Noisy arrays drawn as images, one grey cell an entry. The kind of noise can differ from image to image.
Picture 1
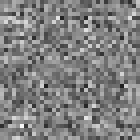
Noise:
low rank plus noise
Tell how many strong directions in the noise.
five to eight
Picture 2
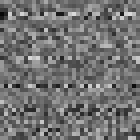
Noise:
rows of uneven size
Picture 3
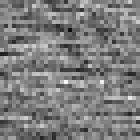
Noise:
streaked along the rows
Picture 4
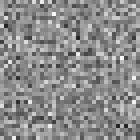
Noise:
low rank plus noise
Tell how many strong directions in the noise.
two
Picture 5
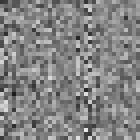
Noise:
columns of uneven size
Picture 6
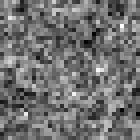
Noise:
blotchy
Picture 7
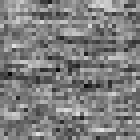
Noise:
streaked along the rows
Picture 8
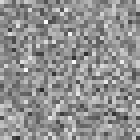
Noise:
independent entries
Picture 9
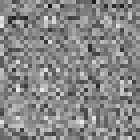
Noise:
low rank plus noise
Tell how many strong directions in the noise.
five to eight
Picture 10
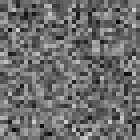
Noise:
low rank plus noise
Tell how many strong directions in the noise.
five to eight
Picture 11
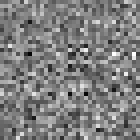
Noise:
low rank plus noise
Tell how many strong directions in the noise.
two
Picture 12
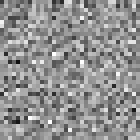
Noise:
low rank plus noise
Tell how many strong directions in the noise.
two
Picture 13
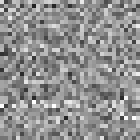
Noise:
low rank plus noise
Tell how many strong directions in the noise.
two
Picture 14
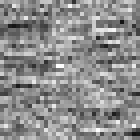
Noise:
streaked along the rows
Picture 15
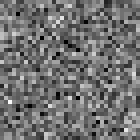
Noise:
independent entries
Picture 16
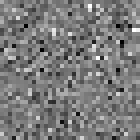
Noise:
heavy tails
